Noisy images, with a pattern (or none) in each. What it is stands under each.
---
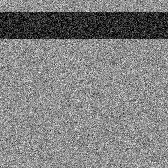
one band of rows
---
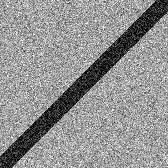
a diagonal band
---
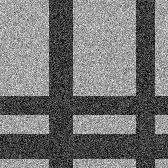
bands of rows crossing bands of columns
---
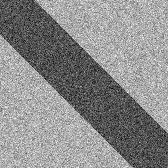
a diagonal band
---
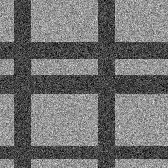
bands of rows crossing bands of columns
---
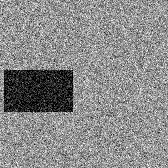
one block
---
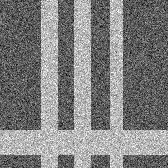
bands of rows crossing bands of columns
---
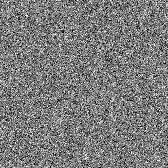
only noise
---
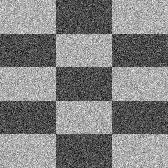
a checkerboard
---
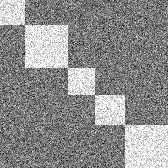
blocks along the diagonal
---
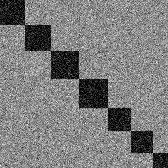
blocks along the diagonal
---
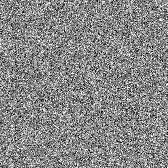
only noise
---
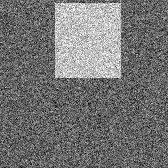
one block
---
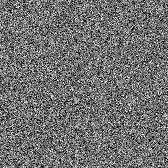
only noise
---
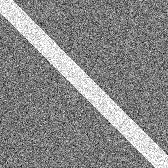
a diagonal band
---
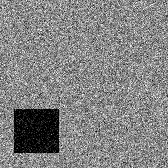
one block
